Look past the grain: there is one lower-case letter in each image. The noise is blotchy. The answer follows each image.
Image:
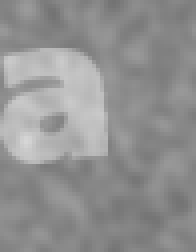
a
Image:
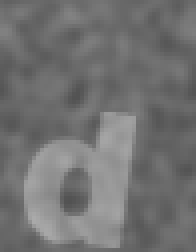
d
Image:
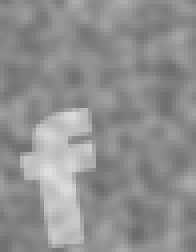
f
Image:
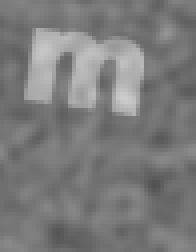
m
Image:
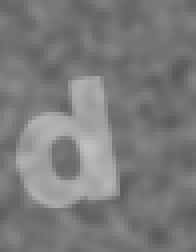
d
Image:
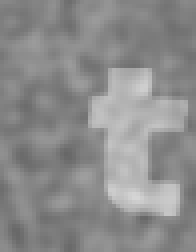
t
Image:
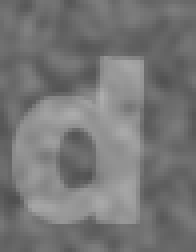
d
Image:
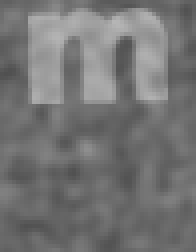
m
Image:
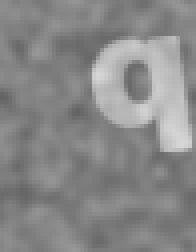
q
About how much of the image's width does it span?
half
